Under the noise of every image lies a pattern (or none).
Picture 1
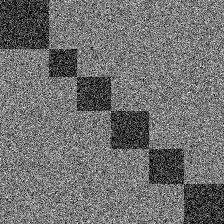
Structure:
blocks along the diagonal
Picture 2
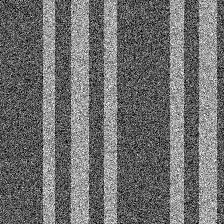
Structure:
bands of columns
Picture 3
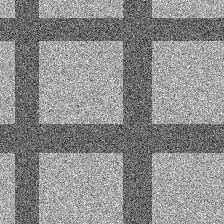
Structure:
bands of rows crossing bands of columns
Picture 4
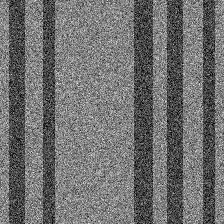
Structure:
bands of columns
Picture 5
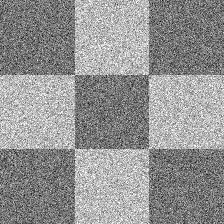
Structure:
a checkerboard
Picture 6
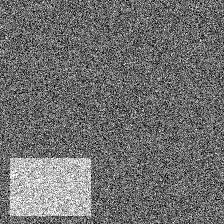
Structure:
one block
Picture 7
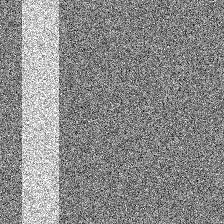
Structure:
one band of columns
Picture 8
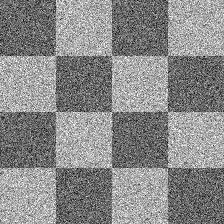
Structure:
a checkerboard
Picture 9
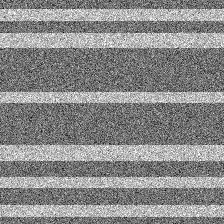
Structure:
bands of rows
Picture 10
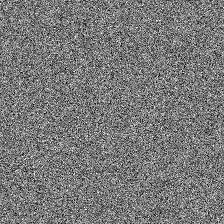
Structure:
only noise
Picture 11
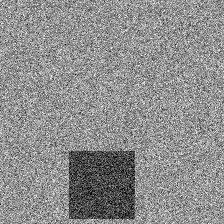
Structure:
one block
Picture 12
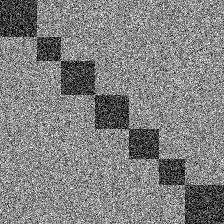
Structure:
blocks along the diagonal
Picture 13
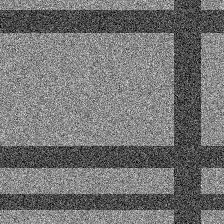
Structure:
bands of rows crossing bands of columns
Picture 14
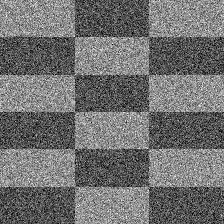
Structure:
a checkerboard
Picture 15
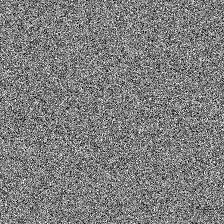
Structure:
only noise
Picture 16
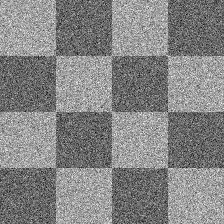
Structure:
a checkerboard
